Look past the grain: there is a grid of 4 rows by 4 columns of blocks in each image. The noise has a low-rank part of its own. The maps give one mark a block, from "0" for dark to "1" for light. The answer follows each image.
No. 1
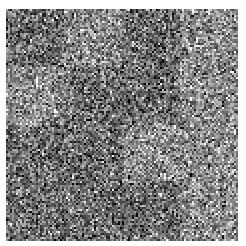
0 1 0 1
1 0 0 1
0 0 1 1
0 0 0 1
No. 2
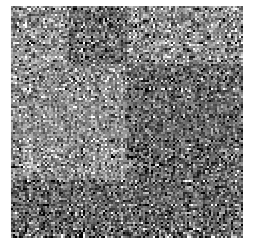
1 0 1 1
1 1 0 0
1 1 0 0
0 0 0 0
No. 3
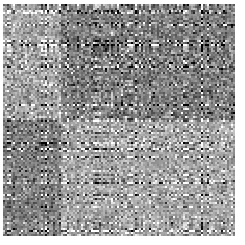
1 0 0 0
1 0 0 0
0 1 1 1
0 1 1 1
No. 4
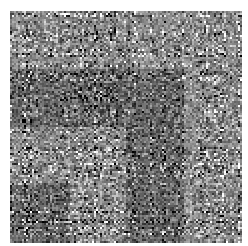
1 1 1 1
0 0 0 1
1 1 0 1
0 1 0 1
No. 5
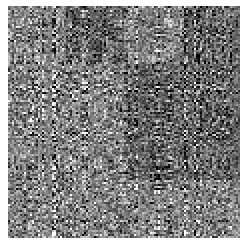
1 0 1 0
1 1 0 0
1 1 0 0
1 1 1 1
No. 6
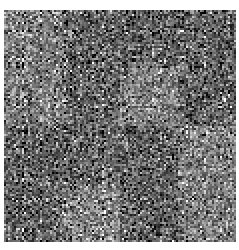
1 0 0 0
1 0 1 0
0 0 0 1
0 1 0 1
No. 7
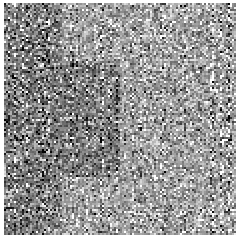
0 1 1 1
0 0 1 1
0 0 1 1
0 1 1 1
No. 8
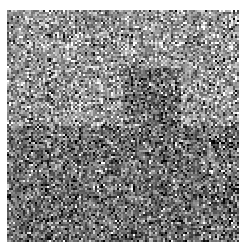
1 1 1 1
1 1 0 1
0 0 0 0
0 0 0 0
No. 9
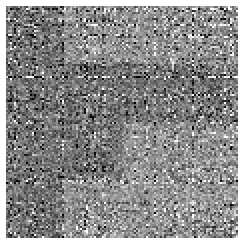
0 1 1 1
0 0 0 0
0 0 1 1
0 1 1 1
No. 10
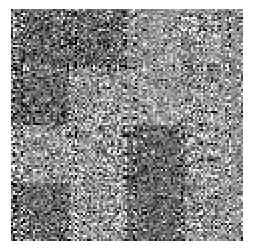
0 0 1 1
0 1 1 1
1 1 0 1
0 1 0 1
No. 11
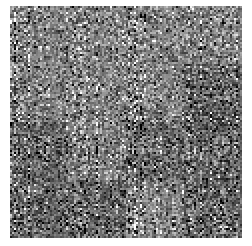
1 1 1 1
1 1 1 0
0 1 0 0
0 0 1 0
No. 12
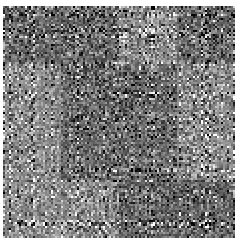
0 0 1 0
1 0 0 1
1 0 0 1
1 1 0 0
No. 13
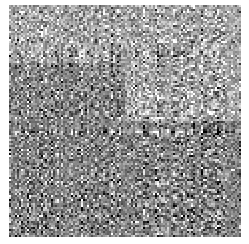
1 1 1 1
0 0 1 1
0 0 0 0
0 0 0 0
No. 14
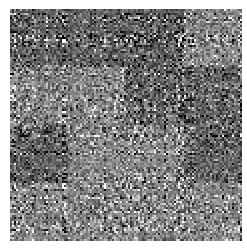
0 0 0 1
1 1 0 0
0 1 1 0
1 1 1 1
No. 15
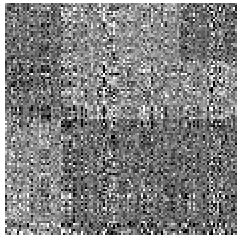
0 1 1 0
0 1 1 1
1 0 0 0
1 0 0 0
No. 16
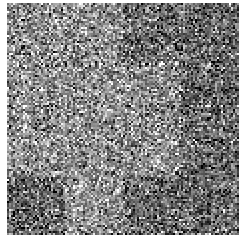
1 1 0 0
1 1 1 0
1 1 1 0
0 1 0 0
